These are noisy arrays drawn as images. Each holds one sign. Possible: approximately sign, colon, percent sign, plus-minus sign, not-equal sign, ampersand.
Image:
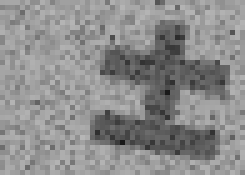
dark plus-minus sign
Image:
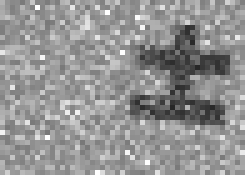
dark plus-minus sign
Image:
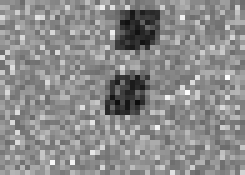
dark colon
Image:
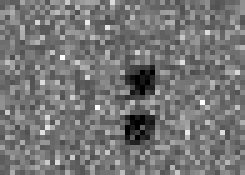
dark colon
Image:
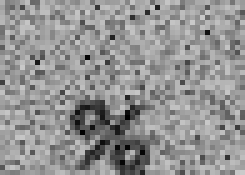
dark percent sign, bottom middle
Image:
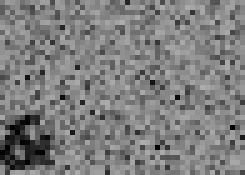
dark ampersand, bottom left
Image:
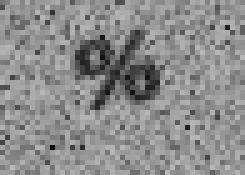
dark percent sign
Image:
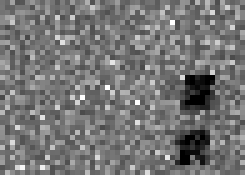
dark colon
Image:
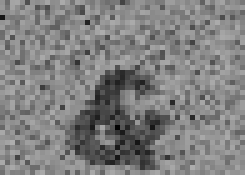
dark ampersand
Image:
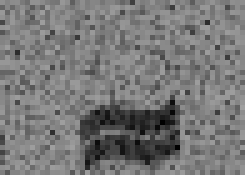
dark approximately sign, bottom middle
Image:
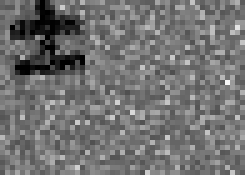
dark plus-minus sign, top left
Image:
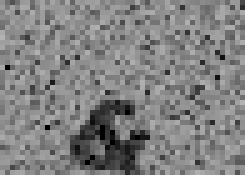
dark ampersand, bottom middle
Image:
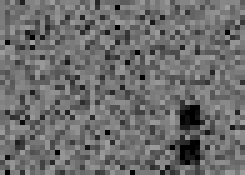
dark colon, bottom right
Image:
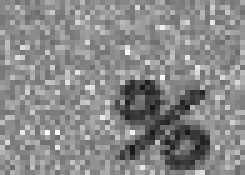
dark percent sign
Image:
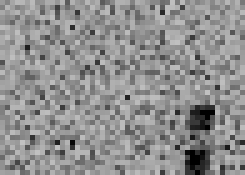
dark colon, bottom right
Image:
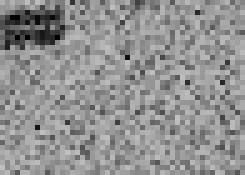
dark approximately sign, top left
